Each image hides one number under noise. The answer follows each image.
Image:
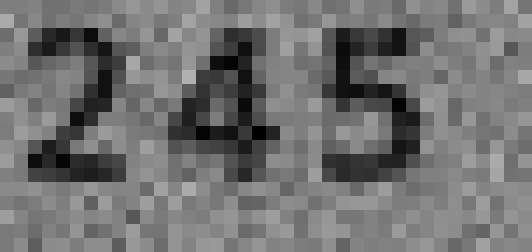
245
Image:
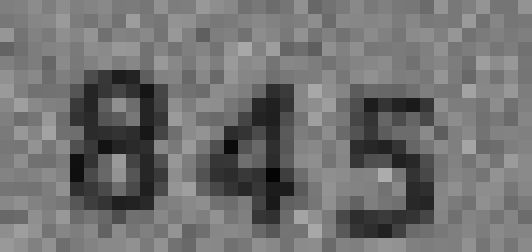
845
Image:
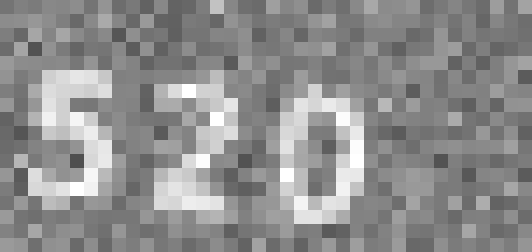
520
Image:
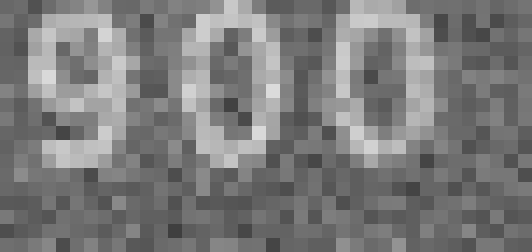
900
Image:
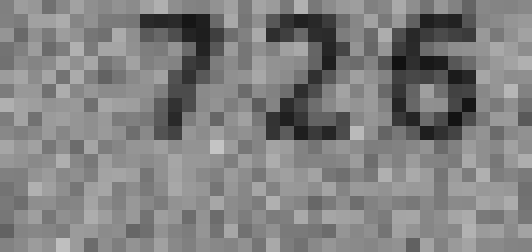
726
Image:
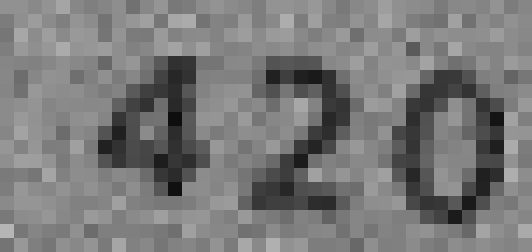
420
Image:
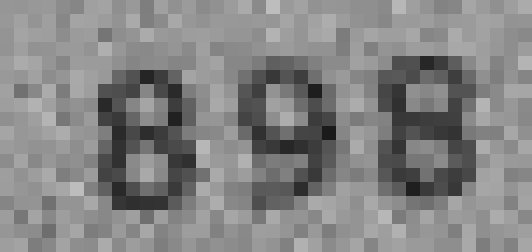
898
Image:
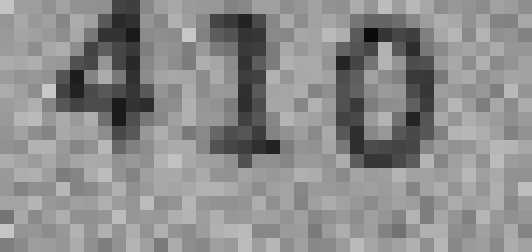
410
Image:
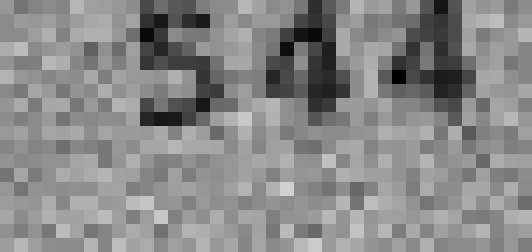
544
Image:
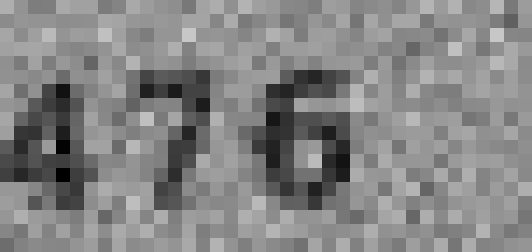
476
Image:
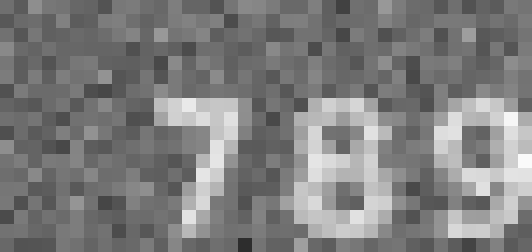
789
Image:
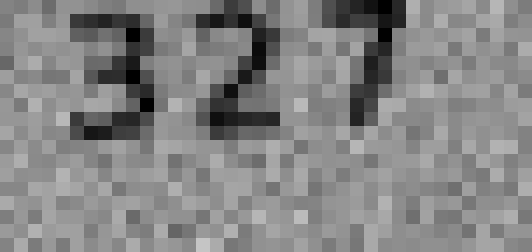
327
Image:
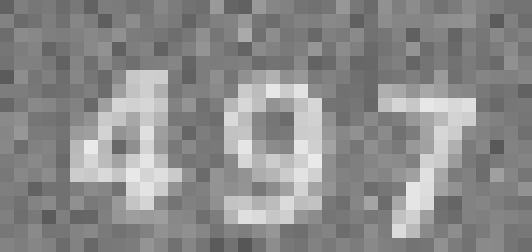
497
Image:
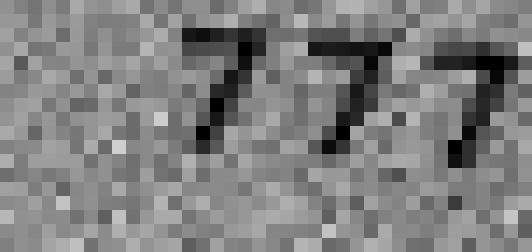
777
